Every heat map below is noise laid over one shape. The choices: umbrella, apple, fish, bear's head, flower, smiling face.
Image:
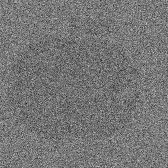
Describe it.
dark apple
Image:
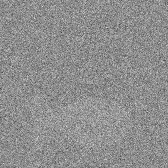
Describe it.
light fish
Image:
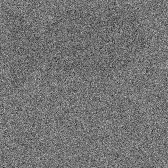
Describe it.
dark fish
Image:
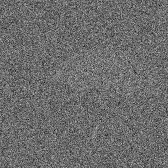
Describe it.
light umbrella
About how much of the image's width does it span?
two thirds
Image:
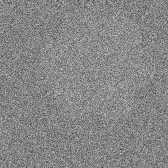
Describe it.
light flower
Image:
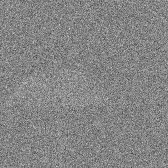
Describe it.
light umbrella
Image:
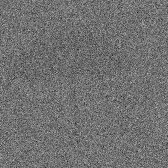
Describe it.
dark umbrella
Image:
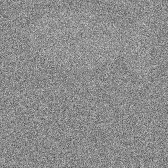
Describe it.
light fish
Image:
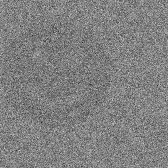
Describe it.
dark smiling face
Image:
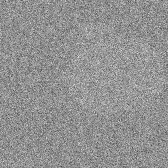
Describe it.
light apple
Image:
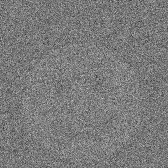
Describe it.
light smiling face
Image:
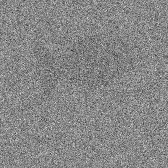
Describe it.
dark fish
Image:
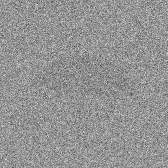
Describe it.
dark umbrella
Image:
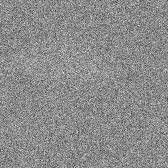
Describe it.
light umbrella
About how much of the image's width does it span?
two thirds
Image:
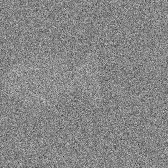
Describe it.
light fish
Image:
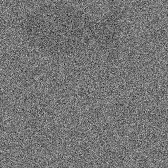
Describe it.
dark fish
